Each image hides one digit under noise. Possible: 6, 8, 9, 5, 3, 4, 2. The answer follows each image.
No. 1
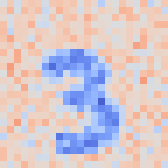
blue 3
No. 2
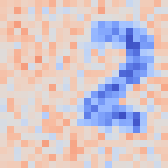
blue 2
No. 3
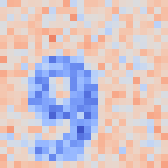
blue 9
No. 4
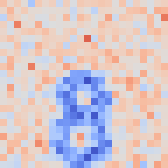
blue 8
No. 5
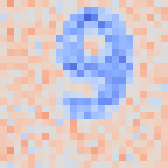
blue 9
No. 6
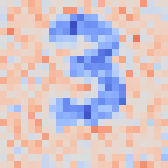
blue 3
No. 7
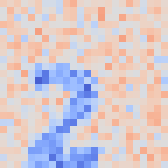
blue 2
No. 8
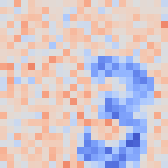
blue 3
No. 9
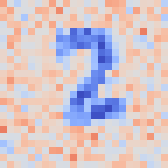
blue 2
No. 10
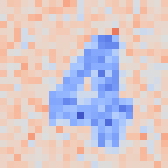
blue 4
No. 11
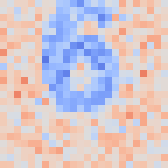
blue 6
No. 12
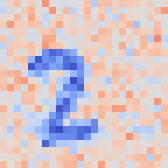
blue 2
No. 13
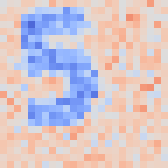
blue 5
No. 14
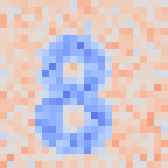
blue 8
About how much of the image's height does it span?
two thirds
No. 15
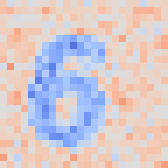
blue 6
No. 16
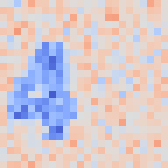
blue 4
